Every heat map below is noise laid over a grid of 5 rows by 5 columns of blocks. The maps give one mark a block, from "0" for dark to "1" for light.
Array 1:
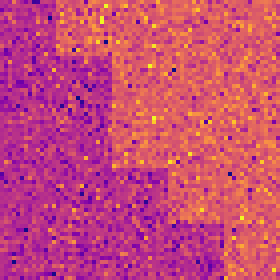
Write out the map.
01111
00111
00111
00011
00001
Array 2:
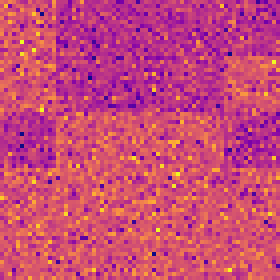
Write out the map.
10000
10001
01110
11111
11111
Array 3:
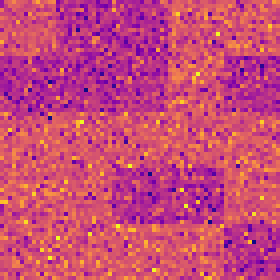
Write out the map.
10011
00010
11111
11001
11110
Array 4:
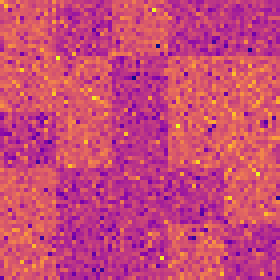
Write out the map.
10100
11011
01011
10001
10010
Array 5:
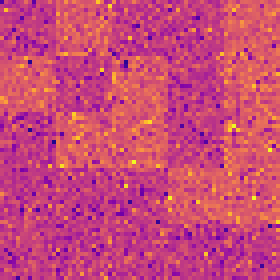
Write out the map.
01001
10101
01101
00011
00000
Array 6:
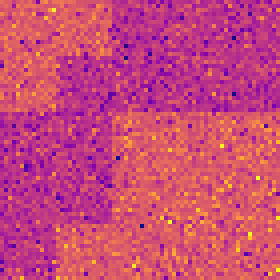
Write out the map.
11000
10000
00111
00111
01111
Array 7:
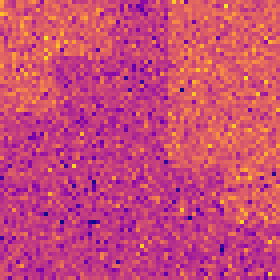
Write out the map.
11011
10011
00011
00001
00000
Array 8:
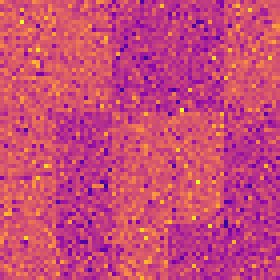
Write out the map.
11001
11001
10110
10110
10100
